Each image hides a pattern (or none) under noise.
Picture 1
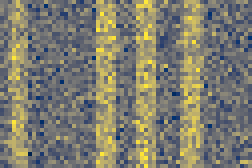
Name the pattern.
bands of columns
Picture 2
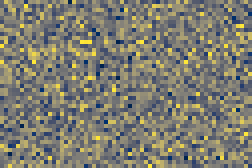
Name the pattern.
only noise
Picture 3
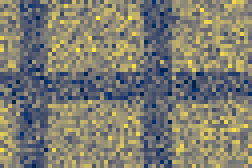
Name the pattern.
bands of rows crossing bands of columns
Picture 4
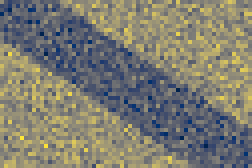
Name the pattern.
a diagonal band
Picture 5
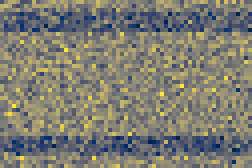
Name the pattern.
bands of rows
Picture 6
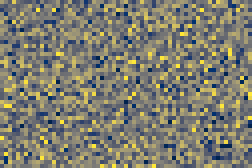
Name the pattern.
only noise
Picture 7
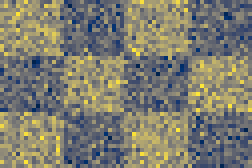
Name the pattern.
a checkerboard
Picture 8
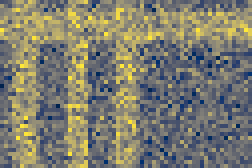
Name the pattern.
bands of rows crossing bands of columns
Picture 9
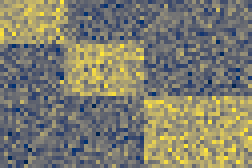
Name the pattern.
blocks along the diagonal
